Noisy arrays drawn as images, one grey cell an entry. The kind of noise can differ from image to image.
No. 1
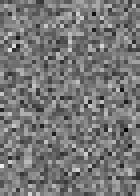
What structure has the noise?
independent entries
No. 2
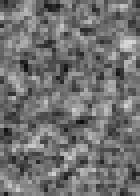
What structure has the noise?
blotchy
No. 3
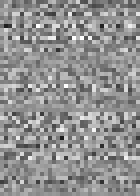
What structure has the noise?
rows of uneven size
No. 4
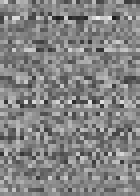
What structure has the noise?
rows of uneven size
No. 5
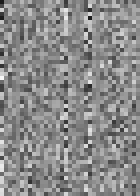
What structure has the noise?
columns of uneven size
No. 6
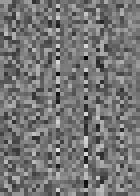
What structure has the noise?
columns of uneven size
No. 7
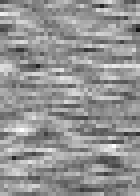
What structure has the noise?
streaked along the rows
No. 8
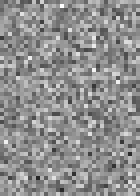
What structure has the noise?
independent entries
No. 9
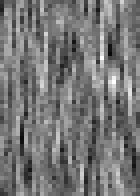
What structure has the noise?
streaked along the columns
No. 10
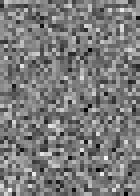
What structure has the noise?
independent entries
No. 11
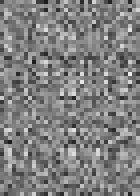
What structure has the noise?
low rank plus noise
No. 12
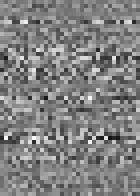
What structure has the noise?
rows of uneven size
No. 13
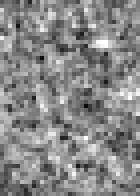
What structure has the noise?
blotchy
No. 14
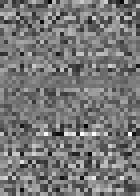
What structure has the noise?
rows of uneven size
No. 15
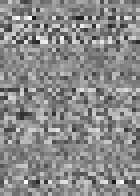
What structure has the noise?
rows of uneven size
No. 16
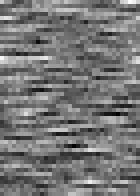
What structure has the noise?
streaked along the rows
